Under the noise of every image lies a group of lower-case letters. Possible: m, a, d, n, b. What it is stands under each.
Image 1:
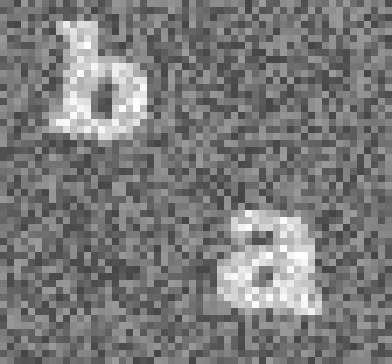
top left: b; bottom right: a
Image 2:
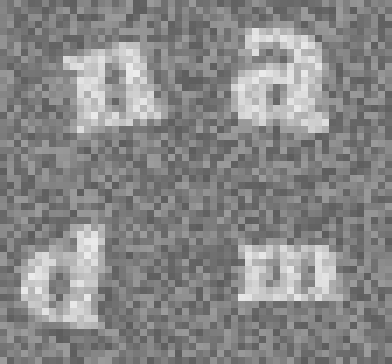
top left: n; top right: a; bottom left: d; bottom right: m
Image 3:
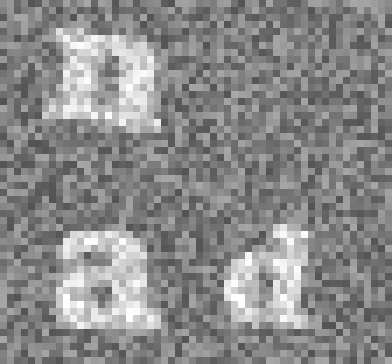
top left: n; bottom left: a; bottom right: d
